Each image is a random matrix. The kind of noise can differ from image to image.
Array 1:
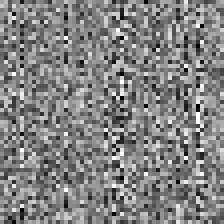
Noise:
columns of uneven size
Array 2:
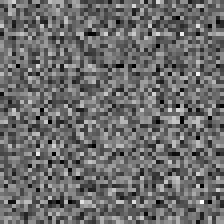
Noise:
low rank plus noise
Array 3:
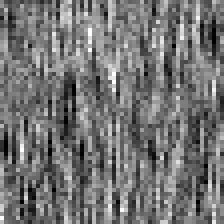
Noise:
streaked along the columns
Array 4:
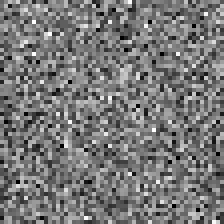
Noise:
independent entries
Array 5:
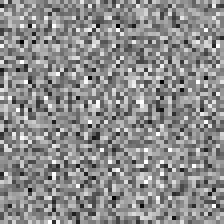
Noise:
low rank plus noise
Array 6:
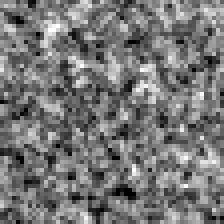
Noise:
blotchy
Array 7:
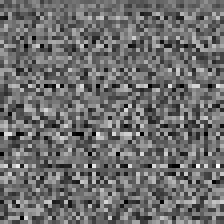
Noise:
rows of uneven size
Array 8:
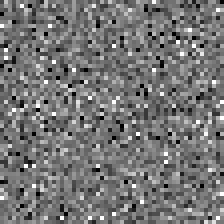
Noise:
heavy tails
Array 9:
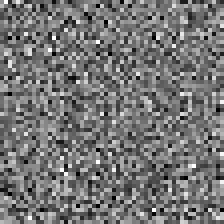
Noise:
low rank plus noise
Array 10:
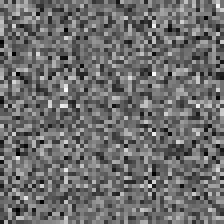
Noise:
low rank plus noise
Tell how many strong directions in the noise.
five to eight
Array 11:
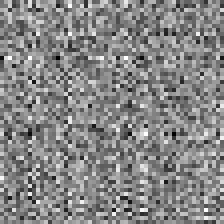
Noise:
low rank plus noise
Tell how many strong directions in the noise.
two
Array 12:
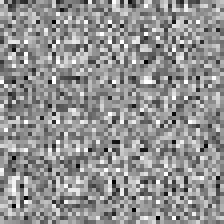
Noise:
low rank plus noise
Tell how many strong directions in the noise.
one
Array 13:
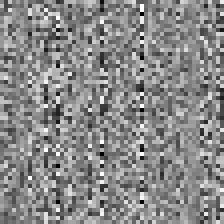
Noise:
columns of uneven size
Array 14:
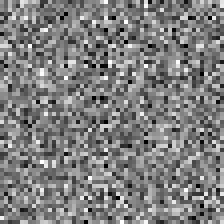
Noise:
low rank plus noise
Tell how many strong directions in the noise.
five to eight
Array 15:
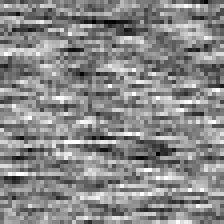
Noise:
streaked along the rows
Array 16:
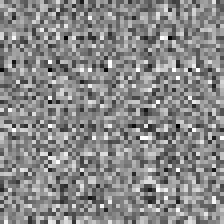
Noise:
low rank plus noise
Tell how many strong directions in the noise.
three or four
